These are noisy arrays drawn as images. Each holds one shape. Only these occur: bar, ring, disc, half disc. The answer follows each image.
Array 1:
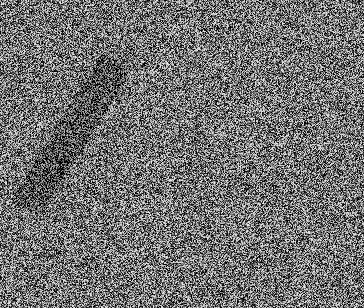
bar
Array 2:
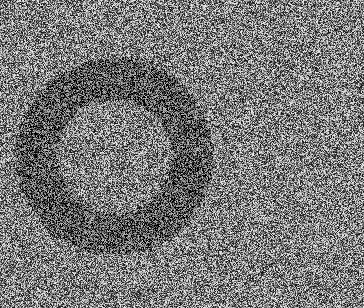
ring
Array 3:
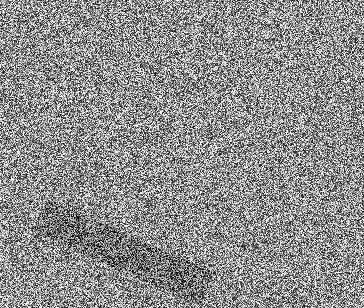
bar
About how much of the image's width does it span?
half
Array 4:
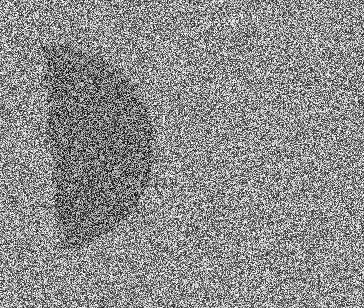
half disc
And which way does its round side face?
right
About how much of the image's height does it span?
two thirds
